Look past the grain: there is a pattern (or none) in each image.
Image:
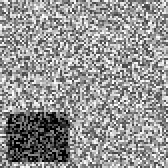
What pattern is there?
one block
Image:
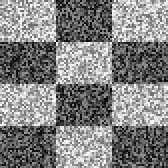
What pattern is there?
a checkerboard
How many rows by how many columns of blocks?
4 by 3
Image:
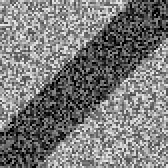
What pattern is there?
a diagonal band
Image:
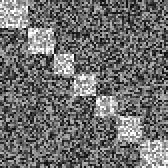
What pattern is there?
blocks along the diagonal
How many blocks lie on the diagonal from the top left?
7
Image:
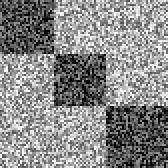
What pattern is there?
blocks along the diagonal
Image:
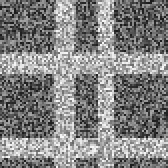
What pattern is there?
bands of rows crossing bands of columns
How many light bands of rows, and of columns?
2 and 2
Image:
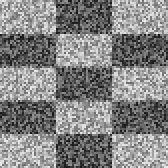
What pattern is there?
a checkerboard
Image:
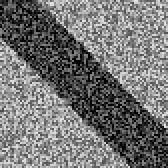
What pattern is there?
a diagonal band
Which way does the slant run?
top left to bottom right
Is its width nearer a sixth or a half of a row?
a half
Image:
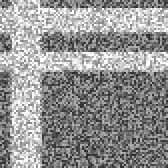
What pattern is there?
bands of rows crossing bands of columns
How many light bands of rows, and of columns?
2 and 1
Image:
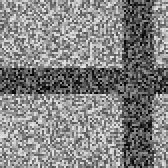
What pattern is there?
bands of rows crossing bands of columns
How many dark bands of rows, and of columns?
1 and 1
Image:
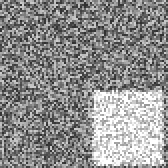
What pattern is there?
one block
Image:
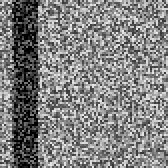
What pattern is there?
one band of columns
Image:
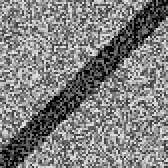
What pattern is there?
a diagonal band
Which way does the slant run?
bottom left to top right
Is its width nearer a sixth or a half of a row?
a sixth
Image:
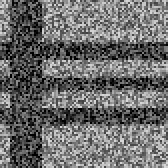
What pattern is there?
bands of rows crossing bands of columns
